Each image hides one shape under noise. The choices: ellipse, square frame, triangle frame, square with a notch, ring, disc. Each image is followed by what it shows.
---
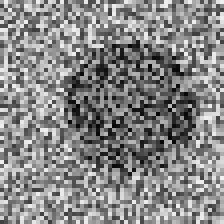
disc
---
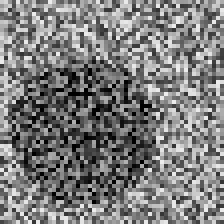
disc
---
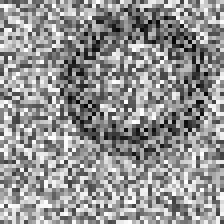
ring
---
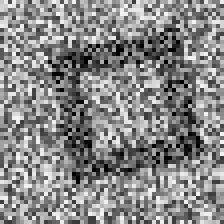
square frame
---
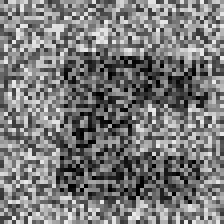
square with a notch
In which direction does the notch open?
right
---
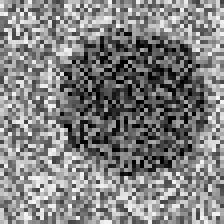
disc
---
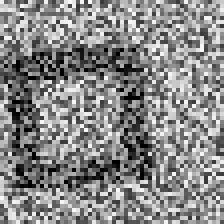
square frame
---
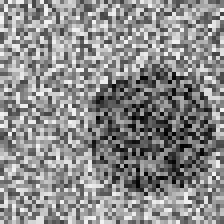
disc
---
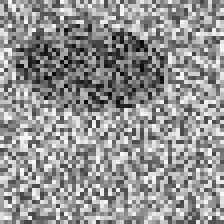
ellipse
